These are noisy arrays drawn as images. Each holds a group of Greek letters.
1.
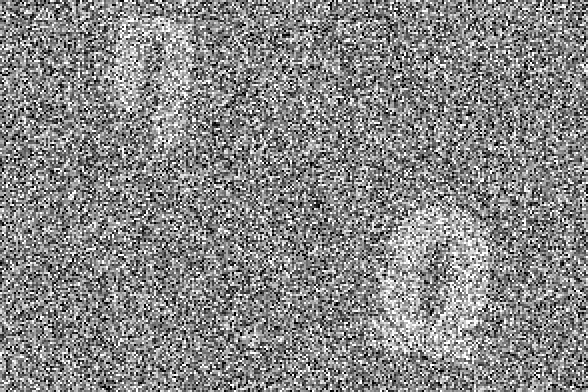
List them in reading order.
top left: light eta; bottom right: light omega
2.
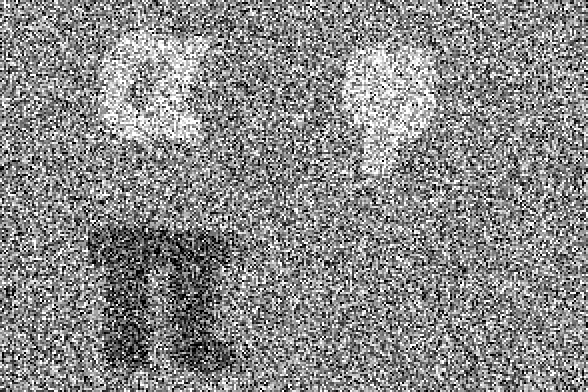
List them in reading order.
top left: light alpha; top right: light phi; bottom left: dark pi
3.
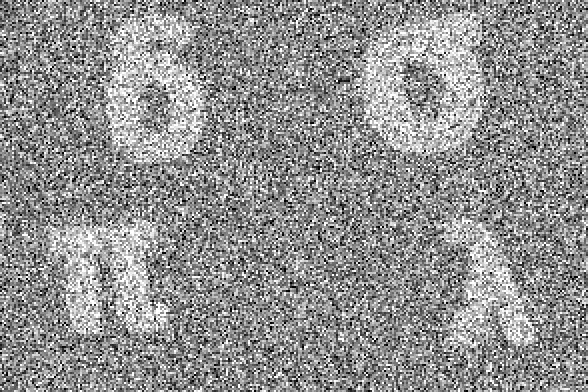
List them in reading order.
top left: light delta; top right: light sigma; bottom left: light pi; bottom right: light lambda
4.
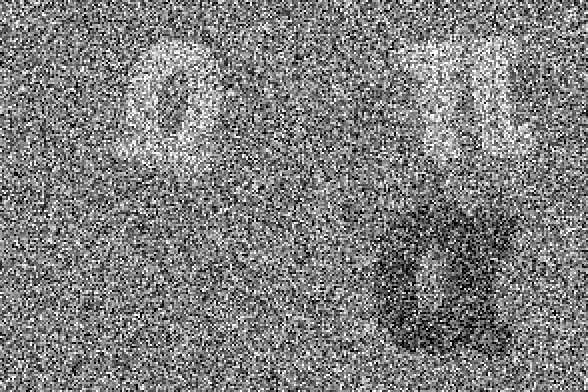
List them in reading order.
top left: light omega; top right: light pi; bottom right: dark alpha
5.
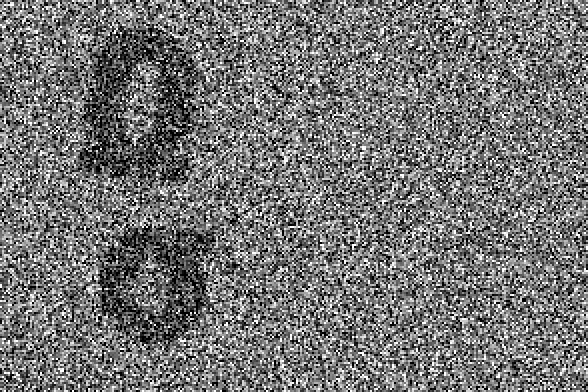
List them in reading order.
top left: dark omega; bottom left: dark sigma
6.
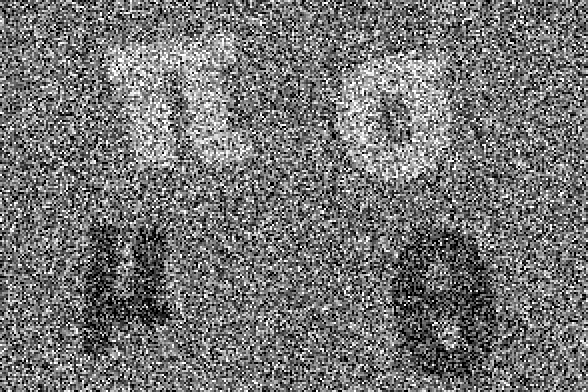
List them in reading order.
top left: light pi; top right: light sigma; bottom left: dark mu; bottom right: dark theta
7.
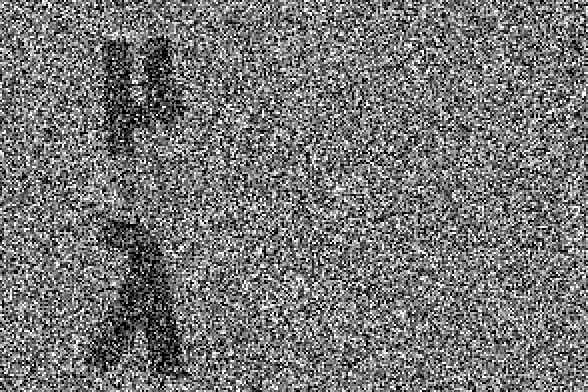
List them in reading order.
top left: dark mu; bottom left: dark lambda
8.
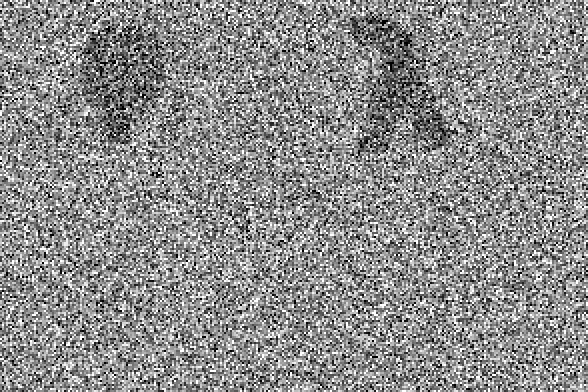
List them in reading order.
top left: dark phi; top right: dark lambda
